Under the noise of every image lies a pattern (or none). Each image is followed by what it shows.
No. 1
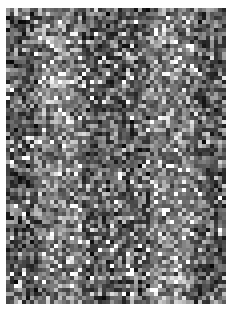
vertical stripes
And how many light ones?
2
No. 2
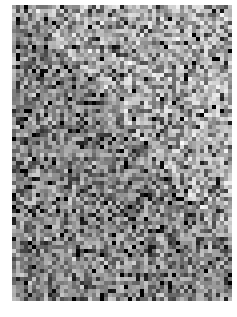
a sharp edge
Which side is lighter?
top right
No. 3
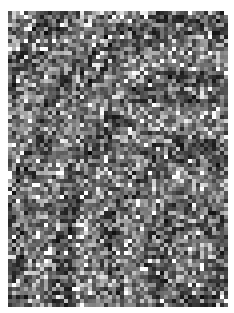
rings round one point
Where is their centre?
bottom right
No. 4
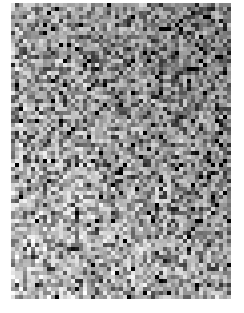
a smooth slope
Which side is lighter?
bottom left
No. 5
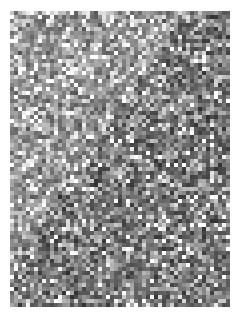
a sharp edge
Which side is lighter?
top left
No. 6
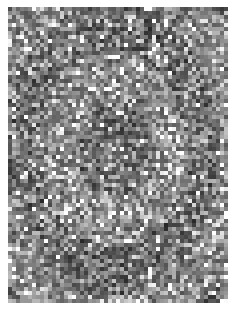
rings round one point
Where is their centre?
centre
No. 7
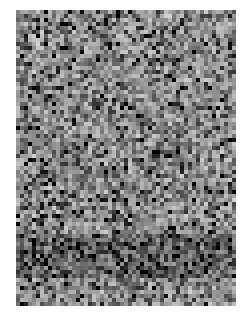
one horizontal stripe
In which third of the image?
bottom
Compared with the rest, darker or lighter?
darker
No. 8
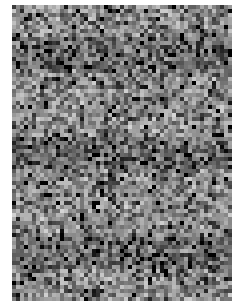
horizontal stripes
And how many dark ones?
3
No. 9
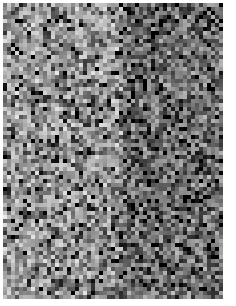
a sharp edge
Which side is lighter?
left
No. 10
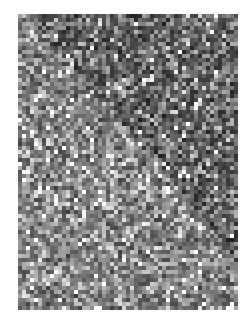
a sharp edge
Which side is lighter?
bottom left
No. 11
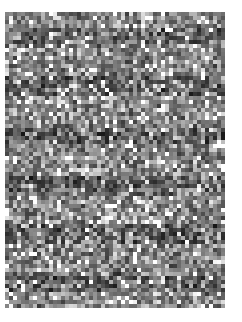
horizontal stripes
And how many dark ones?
6
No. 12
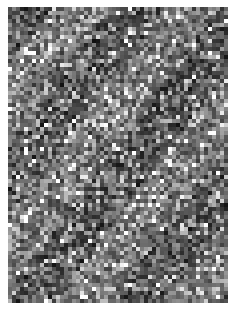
diagonal stripes
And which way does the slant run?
bottom left to top right
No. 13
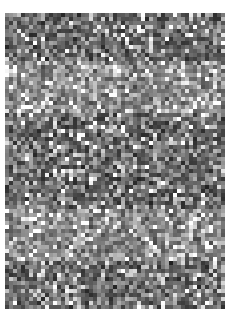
horizontal stripes
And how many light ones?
2
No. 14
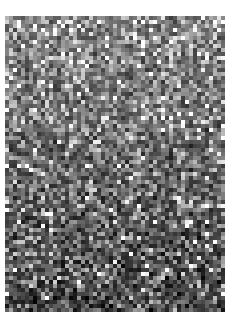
a smooth slope
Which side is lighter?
top
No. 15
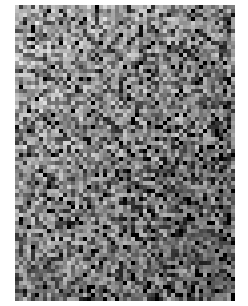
a smooth slope
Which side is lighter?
top left
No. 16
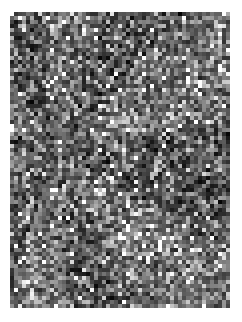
spokes from one point
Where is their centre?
middle left
